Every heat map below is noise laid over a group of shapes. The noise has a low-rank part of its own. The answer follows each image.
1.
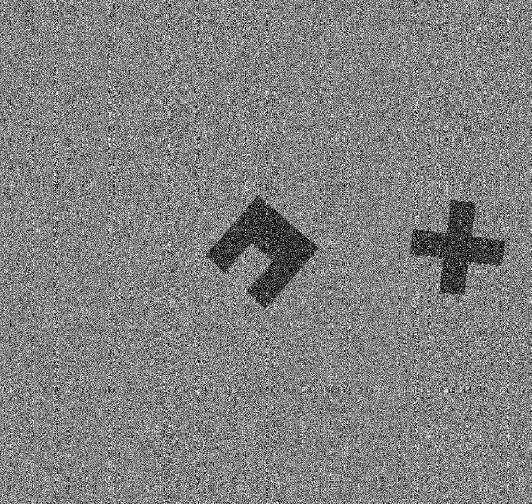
centre: dark square with a notch; middle right: dark cross
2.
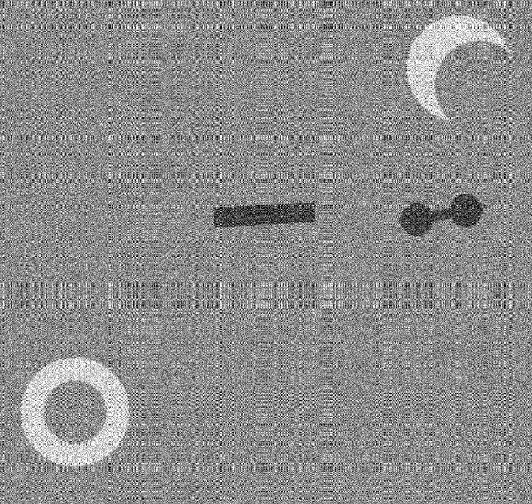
top right: light crescent; centre: dark bar; middle right: dark dumbbell; bottom left: light ring
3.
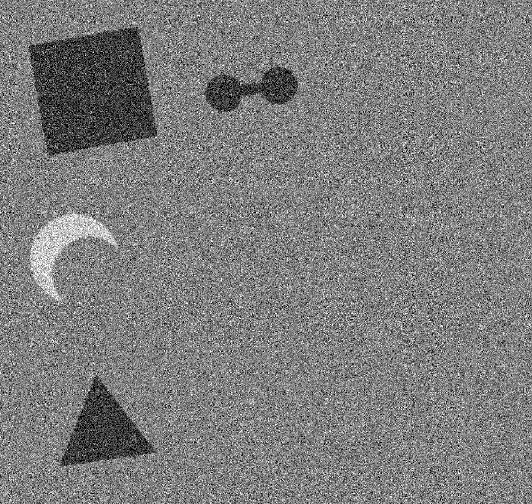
top left: dark square; top middle: dark dumbbell; middle left: light crescent; bottom left: dark triangle
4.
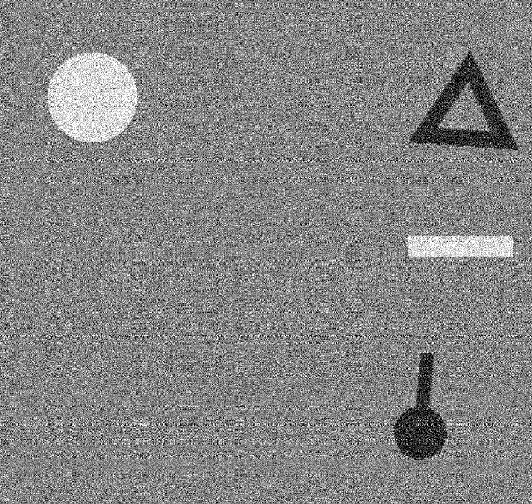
top left: light disc; top right: dark triangle frame; middle right: light bar; bottom right: dark lollipop
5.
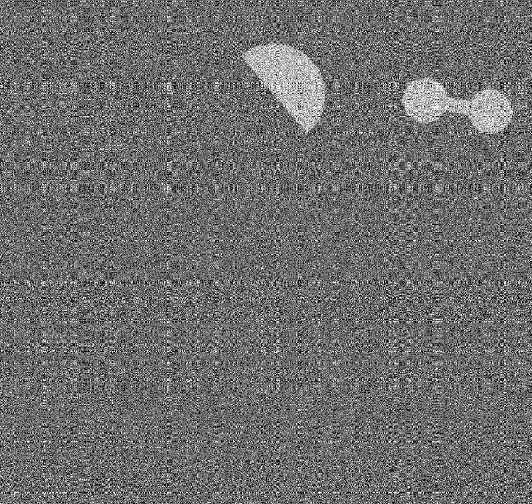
top middle: light half disc; top right: light dumbbell
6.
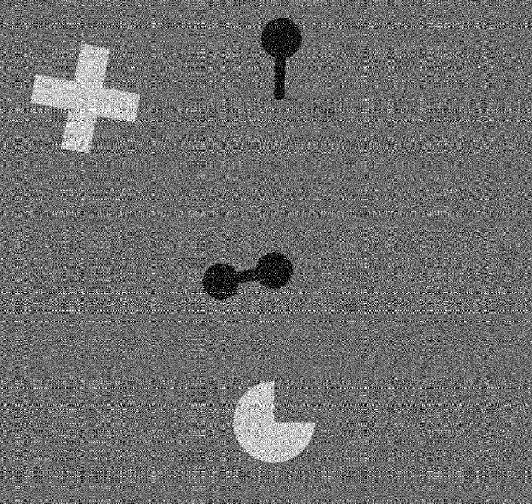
top left: light cross; top middle: dark lollipop; centre: dark dumbbell; bottom middle: light disc with a wedge cut out
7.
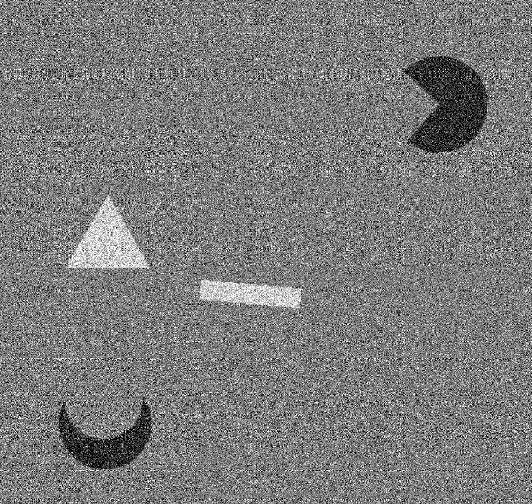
top right: dark disc with a wedge cut out; middle left: light triangle; centre: light bar; bottom left: dark crescent
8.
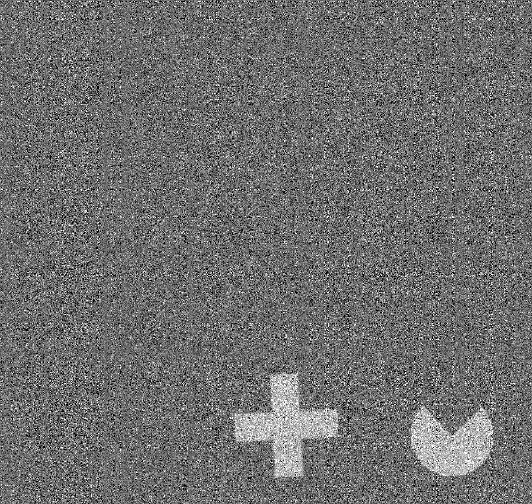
bottom middle: light cross; bottom right: light disc with a wedge cut out
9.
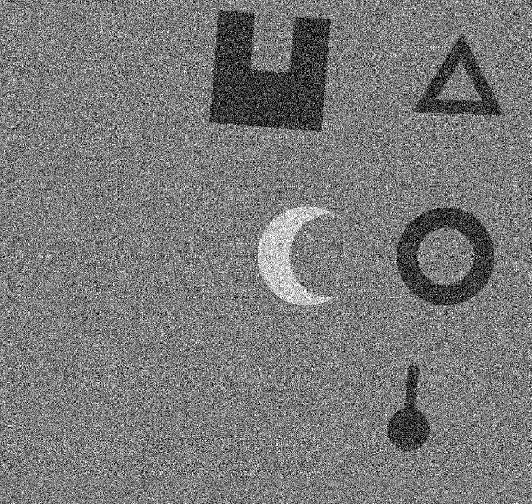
top middle: dark square with a notch; top right: dark triangle frame; centre: light crescent; middle right: dark ring; bottom right: dark lollipop
